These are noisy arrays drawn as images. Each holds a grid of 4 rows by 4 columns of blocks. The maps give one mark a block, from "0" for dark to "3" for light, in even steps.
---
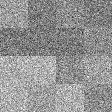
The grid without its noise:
2 0 1 0
0 0 0 1
3 3 1 2
3 2 3 1
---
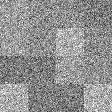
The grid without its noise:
2 1 1 0
2 1 3 1
0 0 2 1
3 0 0 3
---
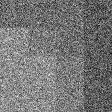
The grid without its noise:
1 1 1 0
3 2 1 0
3 3 2 0
3 3 2 0
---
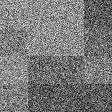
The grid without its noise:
3 3 3 0
2 3 3 1
3 1 1 2
2 0 0 0
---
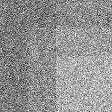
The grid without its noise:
0 0 1 1
0 1 2 2
0 1 3 3
0 1 3 3
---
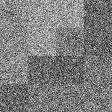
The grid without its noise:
2 3 3 0
2 3 1 0
2 0 0 1
0 1 1 1
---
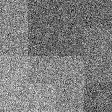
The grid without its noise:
2 0 0 0
2 0 0 1
3 2 2 1
3 3 2 0
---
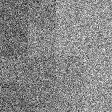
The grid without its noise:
0 1 3 3
0 2 3 3
1 1 2 3
0 1 2 3
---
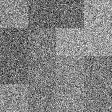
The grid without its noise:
2 0 0 3
0 1 3 3
0 1 2 1
2 1 2 1
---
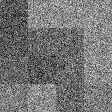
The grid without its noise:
0 3 3 3
0 1 1 3
1 0 1 3
2 3 1 2
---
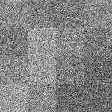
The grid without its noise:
2 1 1 2
1 3 2 1
2 3 1 0
3 2 0 0
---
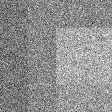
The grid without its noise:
0 1 1 1
0 1 3 3
0 1 3 3
0 1 2 2
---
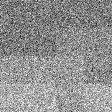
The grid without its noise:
0 0 0 0
0 0 1 1
2 2 2 1
3 3 2 3
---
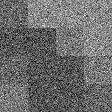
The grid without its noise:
1 3 3 3
0 0 2 3
1 0 0 2
2 0 0 1
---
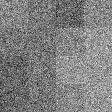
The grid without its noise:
2 1 0 2
1 1 2 3
0 1 3 3
0 1 2 3
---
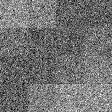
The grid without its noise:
3 2 0 0
1 0 0 1
0 0 1 2
0 2 3 3
